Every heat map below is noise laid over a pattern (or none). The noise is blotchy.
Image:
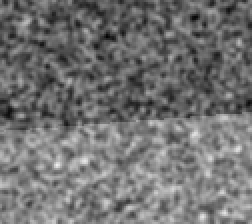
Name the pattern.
a sharp edge
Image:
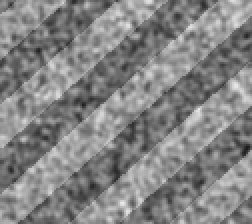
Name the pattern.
diagonal stripes
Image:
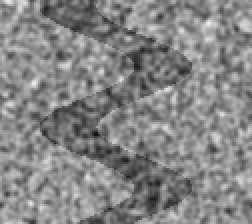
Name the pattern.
a wavy band
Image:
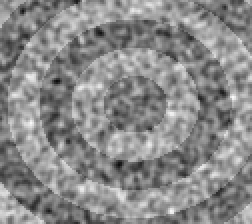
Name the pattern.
rings round one point
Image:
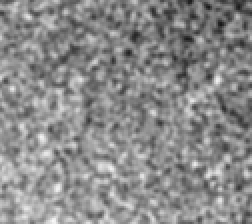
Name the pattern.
a smooth slope
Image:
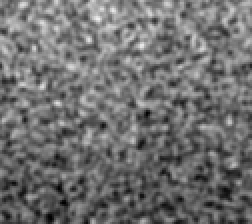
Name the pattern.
a smooth slope
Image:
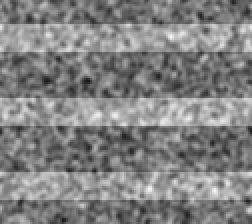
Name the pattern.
horizontal stripes
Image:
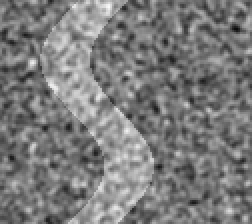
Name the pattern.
a wavy band
